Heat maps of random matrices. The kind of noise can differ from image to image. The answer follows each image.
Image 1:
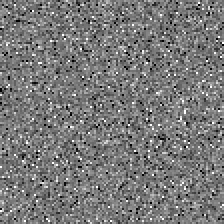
heavy tails
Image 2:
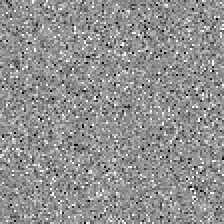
heavy tails
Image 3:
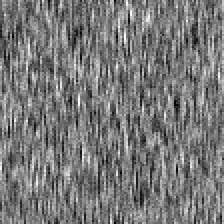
streaked along the columns
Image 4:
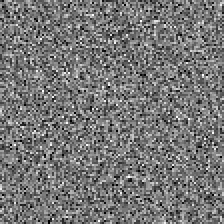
independent entries
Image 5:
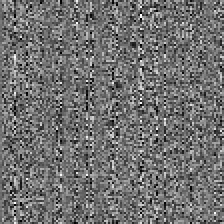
columns of uneven size
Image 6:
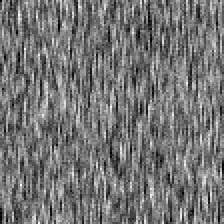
streaked along the columns
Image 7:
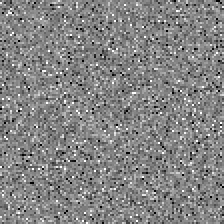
heavy tails
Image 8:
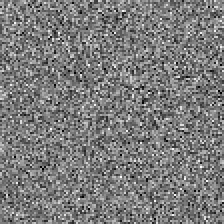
independent entries
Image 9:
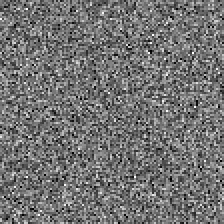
independent entries
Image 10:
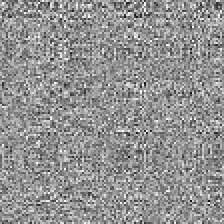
low rank plus noise
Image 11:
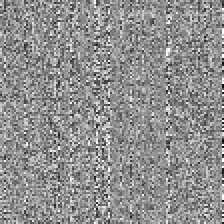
columns of uneven size
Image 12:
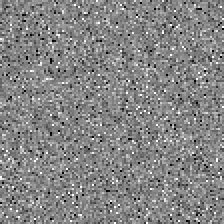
heavy tails
